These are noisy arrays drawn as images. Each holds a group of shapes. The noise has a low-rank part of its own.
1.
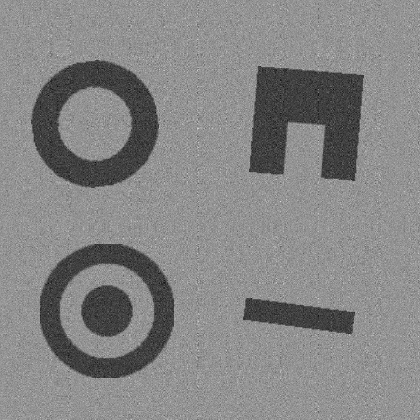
top left: dark ring; top right: dark square with a notch; bottom left: dark bullseye; bottom right: dark bar
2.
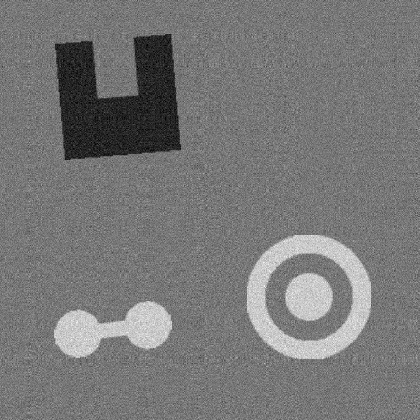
top left: dark square with a notch; bottom left: light dumbbell; bottom right: light bullseye
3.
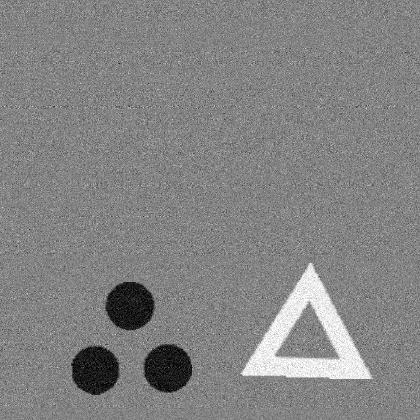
bottom left: dark three dots; bottom right: light triangle frame
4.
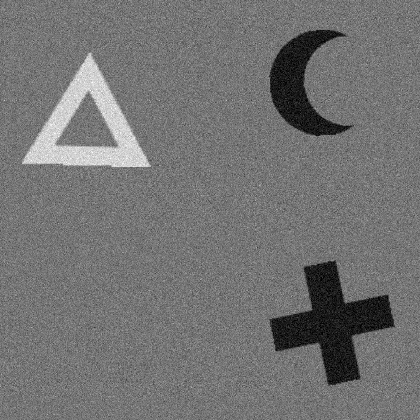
top left: light triangle frame; top right: dark crescent; bottom right: dark cross
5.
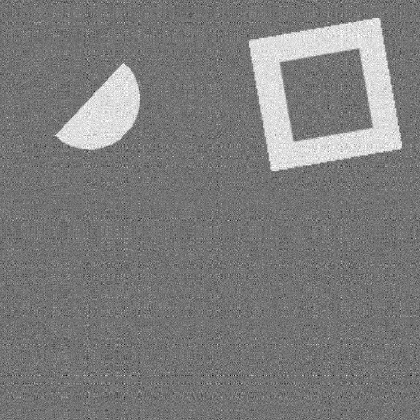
top left: light half disc; top right: light square frame
